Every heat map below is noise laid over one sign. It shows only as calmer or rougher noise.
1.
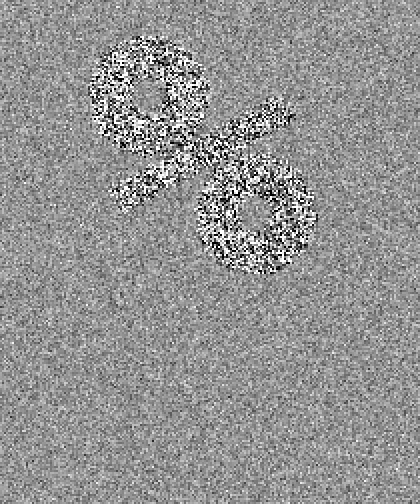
percent sign
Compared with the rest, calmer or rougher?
rougher
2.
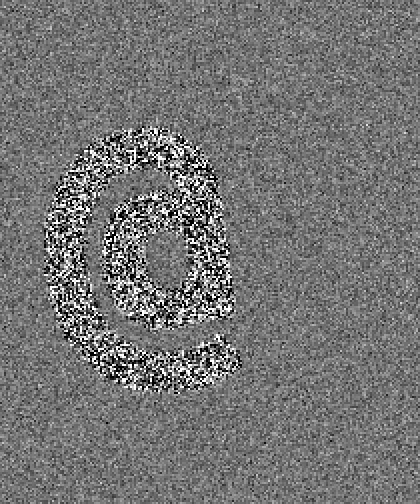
at sign
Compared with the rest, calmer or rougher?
rougher
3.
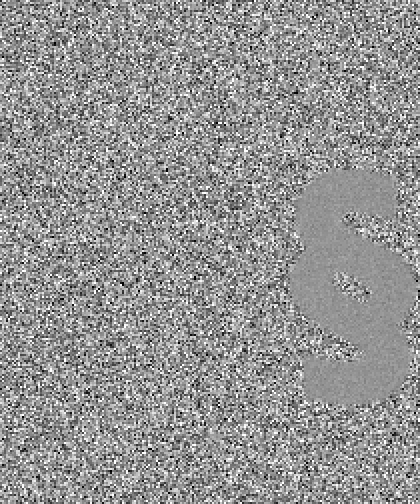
section sign
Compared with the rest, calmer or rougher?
calmer
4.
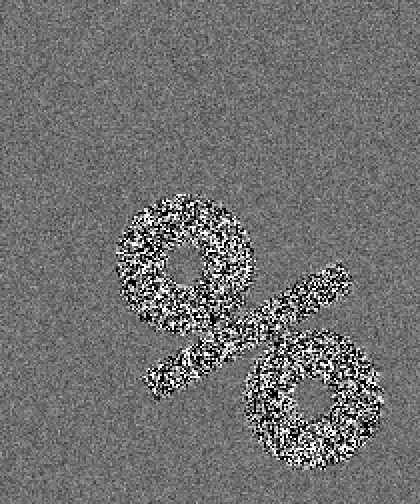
percent sign
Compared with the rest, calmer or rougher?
rougher
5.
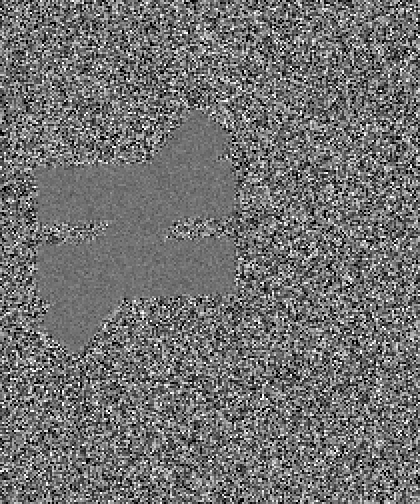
not-equal sign
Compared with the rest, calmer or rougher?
calmer
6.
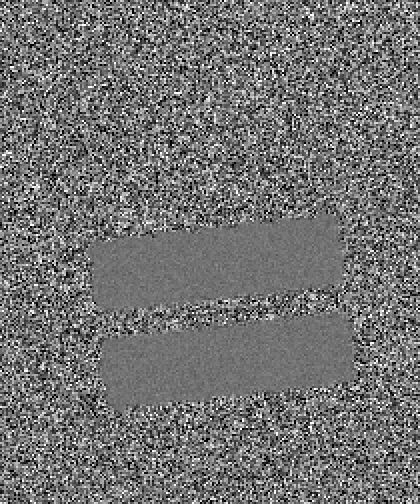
equals sign
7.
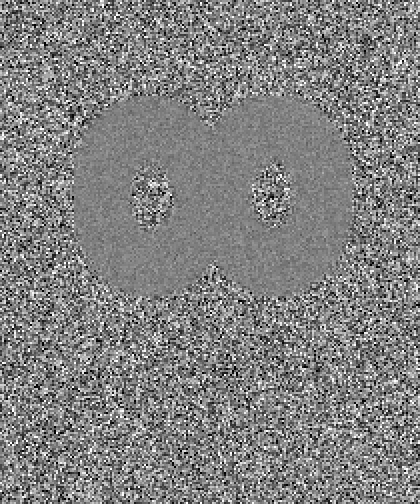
infinity sign
